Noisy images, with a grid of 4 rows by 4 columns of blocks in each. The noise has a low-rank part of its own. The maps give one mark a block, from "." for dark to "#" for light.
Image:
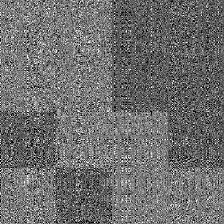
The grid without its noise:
# # . .
# # . .
. # # .
# . # #
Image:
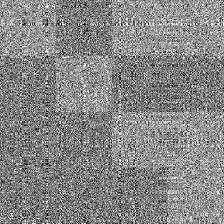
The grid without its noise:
# . # #
. # . .
. . # #
. . . #
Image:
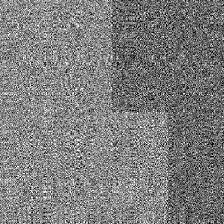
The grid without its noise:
# # . .
# # . .
# # # .
# # # .
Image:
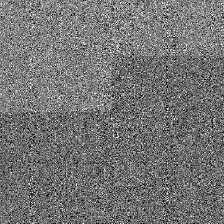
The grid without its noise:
# # # #
# # . .
. . . .
. . . .
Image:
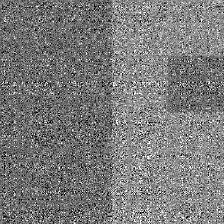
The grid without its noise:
. . # #
. . # .
. . # #
. . # #
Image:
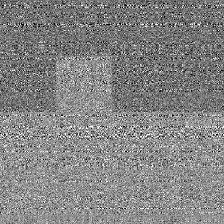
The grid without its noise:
. . . .
. # . .
# # # #
# # # #
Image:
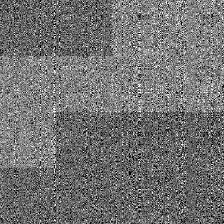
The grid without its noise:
. . # #
# # # #
# . . .
. . . .
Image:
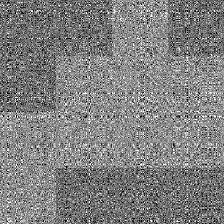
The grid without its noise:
. . # .
. # # #
# # # #
# . . .
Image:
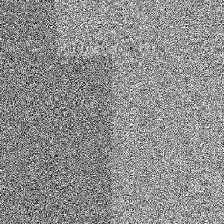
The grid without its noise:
. # # #
. . # #
. . # #
. . # #
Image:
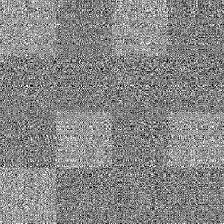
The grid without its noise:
# . # .
. . . .
. # . #
# . . .
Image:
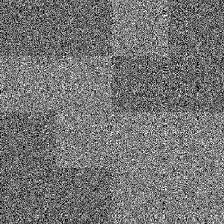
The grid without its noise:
. . # .
# # . .
. # # #
. . # #
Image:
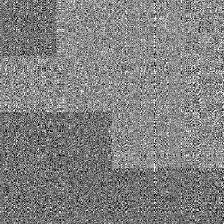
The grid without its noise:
. # # #
# # # #
. . # #
. . . .
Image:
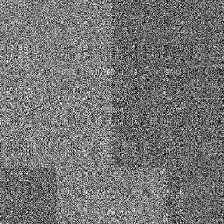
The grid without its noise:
# # . .
# # . .
# # . .
. # # .
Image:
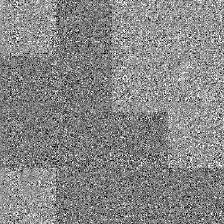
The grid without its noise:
# . # #
. . # #
. . . #
# . . .
